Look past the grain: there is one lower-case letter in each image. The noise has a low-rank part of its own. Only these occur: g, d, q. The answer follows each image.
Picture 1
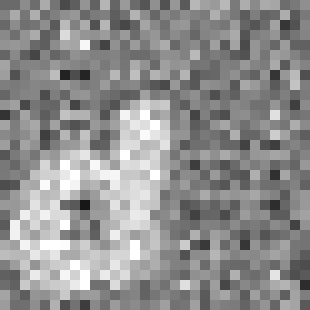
d
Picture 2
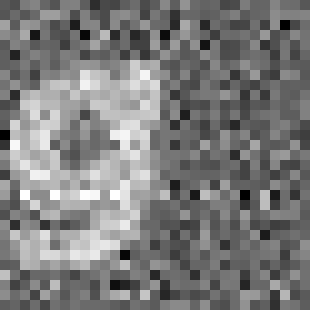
g
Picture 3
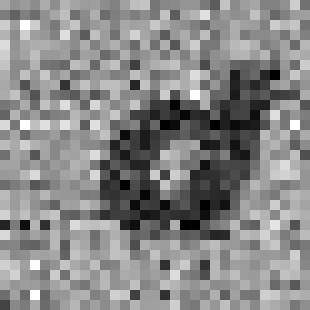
d
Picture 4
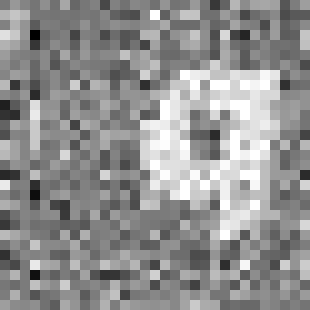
q
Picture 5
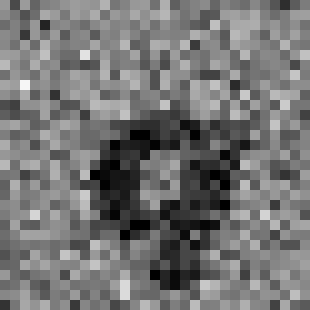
q
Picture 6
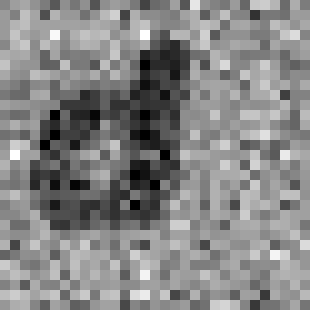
d
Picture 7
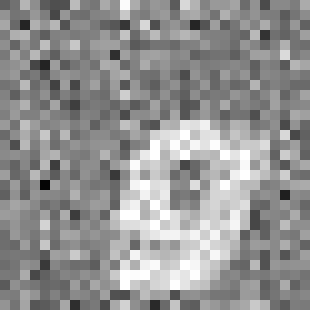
g
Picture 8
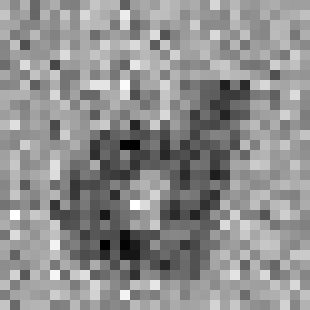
d
